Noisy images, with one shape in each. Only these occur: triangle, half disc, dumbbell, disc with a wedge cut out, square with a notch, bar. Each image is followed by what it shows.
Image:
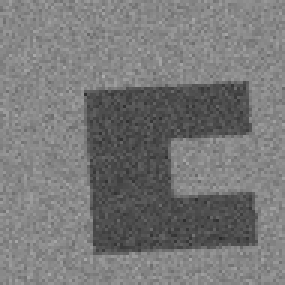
square with a notch
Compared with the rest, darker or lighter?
darker
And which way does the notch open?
right
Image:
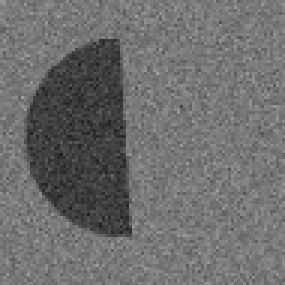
half disc
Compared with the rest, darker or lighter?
darker
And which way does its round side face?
left
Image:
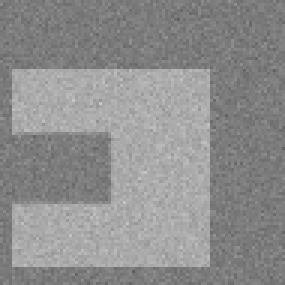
square with a notch
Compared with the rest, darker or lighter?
lighter
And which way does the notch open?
left
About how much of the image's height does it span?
two thirds
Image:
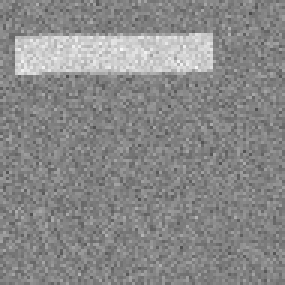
bar
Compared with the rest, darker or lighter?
lighter
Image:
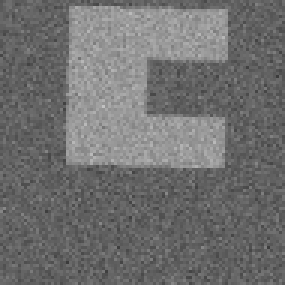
square with a notch
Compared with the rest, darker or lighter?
lighter
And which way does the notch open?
right
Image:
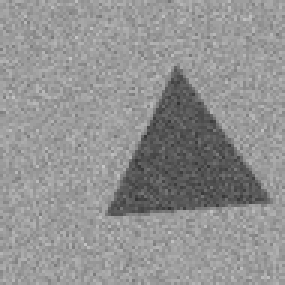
triangle
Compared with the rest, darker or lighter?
darker
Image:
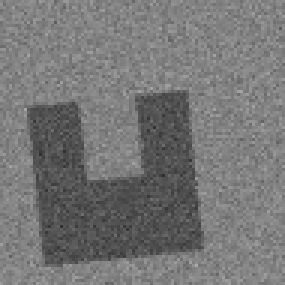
square with a notch
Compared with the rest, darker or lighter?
darker
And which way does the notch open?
up
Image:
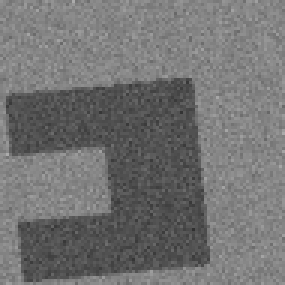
square with a notch
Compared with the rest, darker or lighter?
darker
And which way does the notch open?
left
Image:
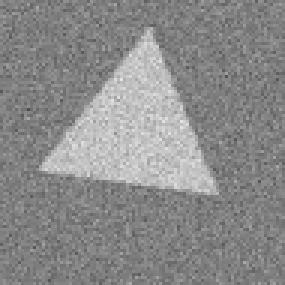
triangle
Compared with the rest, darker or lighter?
lighter
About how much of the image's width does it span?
two thirds
